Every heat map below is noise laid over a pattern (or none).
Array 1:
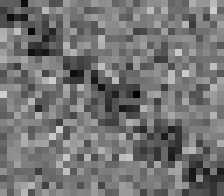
blocks along the diagonal
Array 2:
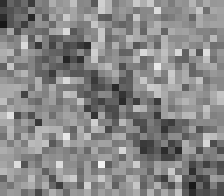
blocks along the diagonal
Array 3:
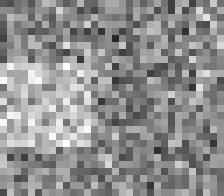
one block
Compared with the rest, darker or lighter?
lighter
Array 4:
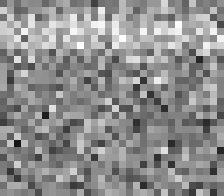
one band of rows
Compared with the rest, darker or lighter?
lighter
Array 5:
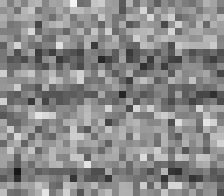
bands of rows
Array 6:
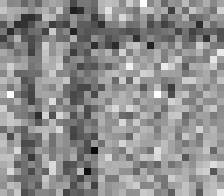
bands of rows crossing bands of columns
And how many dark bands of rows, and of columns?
1 and 2
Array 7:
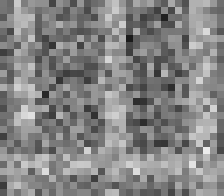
bands of rows crossing bands of columns
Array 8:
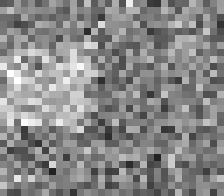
one block
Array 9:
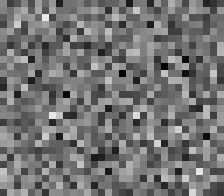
only noise
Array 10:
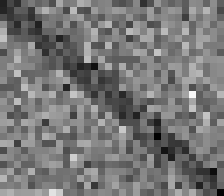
a diagonal band
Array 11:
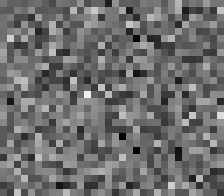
only noise
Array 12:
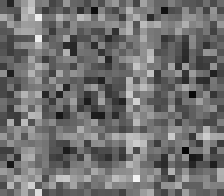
bands of rows crossing bands of columns
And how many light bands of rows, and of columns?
3 and 2
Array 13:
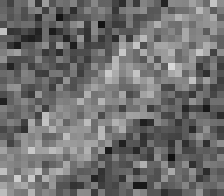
a diagonal band
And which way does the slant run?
bottom left to top right
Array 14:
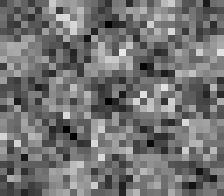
a checkerboard
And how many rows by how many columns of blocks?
5 by 5
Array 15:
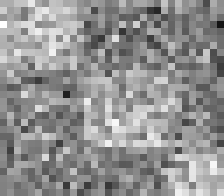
blocks along the diagonal
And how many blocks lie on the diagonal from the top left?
3
